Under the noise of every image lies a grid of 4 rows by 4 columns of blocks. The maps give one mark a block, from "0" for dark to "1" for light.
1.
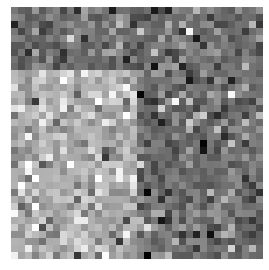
0000
1100
1100
1100
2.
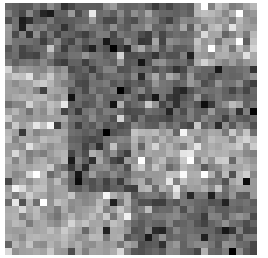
0001
1000
1011
1100
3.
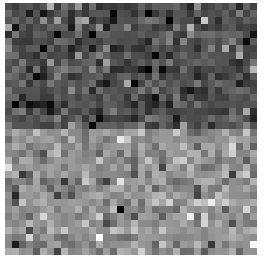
0000
0000
1111
1111
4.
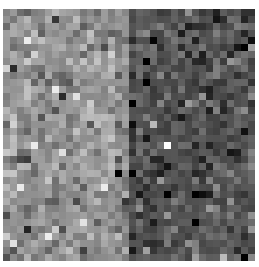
1100
1100
1100
1100
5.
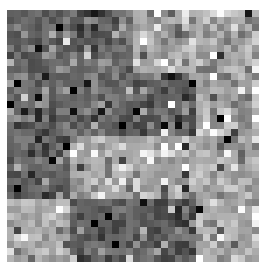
0011
0001
0111
1001
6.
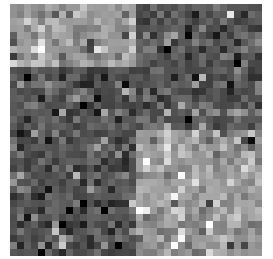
1100
0000
0011
0011
